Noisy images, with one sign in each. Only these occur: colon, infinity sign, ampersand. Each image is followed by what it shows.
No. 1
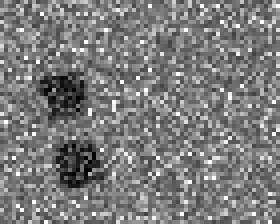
colon
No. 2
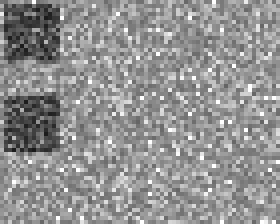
colon
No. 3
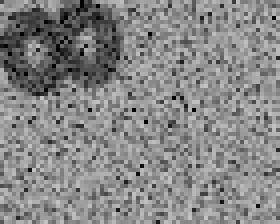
infinity sign
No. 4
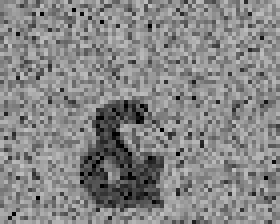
ampersand
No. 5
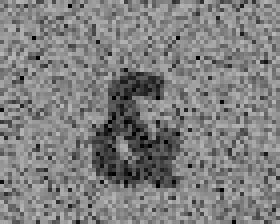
ampersand
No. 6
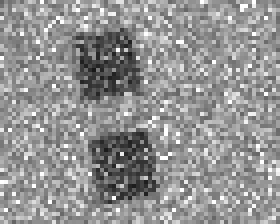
colon
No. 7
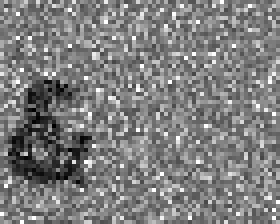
ampersand
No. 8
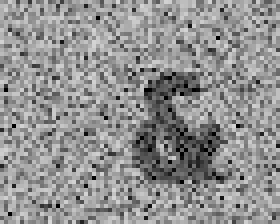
ampersand
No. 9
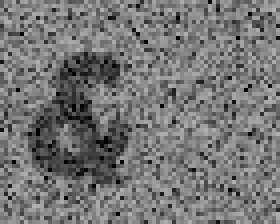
ampersand
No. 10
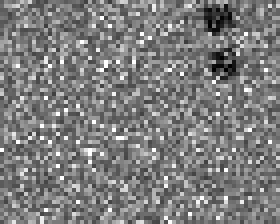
colon
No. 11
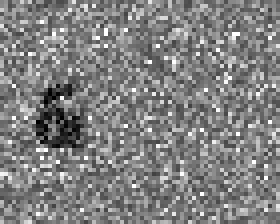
ampersand
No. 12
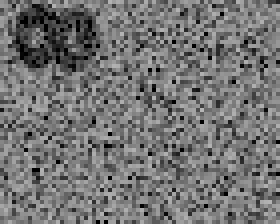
infinity sign
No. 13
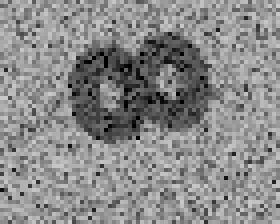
infinity sign
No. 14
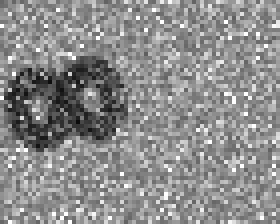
infinity sign
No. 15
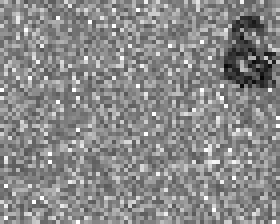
ampersand
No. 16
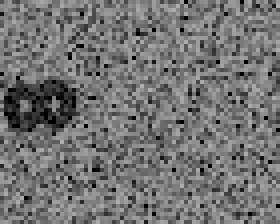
infinity sign
